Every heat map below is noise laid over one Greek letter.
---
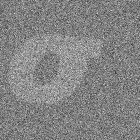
sigma
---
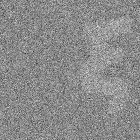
xi
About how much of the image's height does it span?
two thirds
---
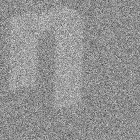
eta
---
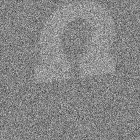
omega
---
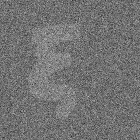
xi
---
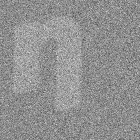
eta
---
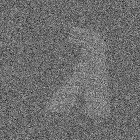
lambda
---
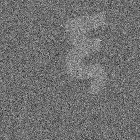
xi
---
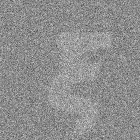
xi
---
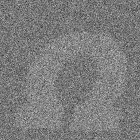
omega
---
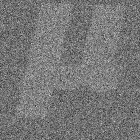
mu
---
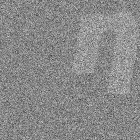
eta
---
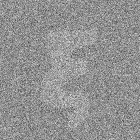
xi
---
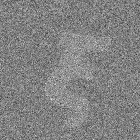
xi
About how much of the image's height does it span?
two thirds
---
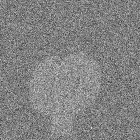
phi
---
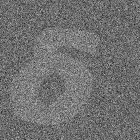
delta
